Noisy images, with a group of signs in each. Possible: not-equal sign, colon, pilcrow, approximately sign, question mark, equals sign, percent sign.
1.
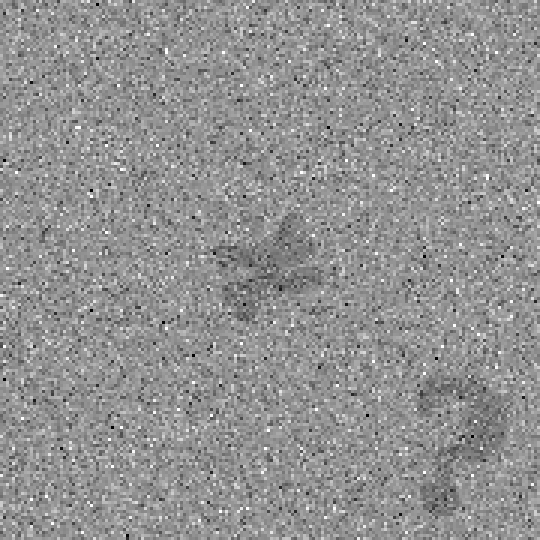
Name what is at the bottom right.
question mark
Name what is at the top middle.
nothing
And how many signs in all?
2
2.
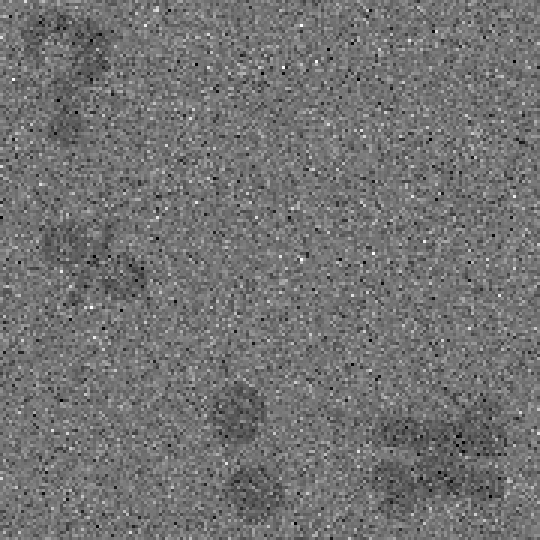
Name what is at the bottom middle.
colon
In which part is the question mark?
top left
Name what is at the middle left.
percent sign
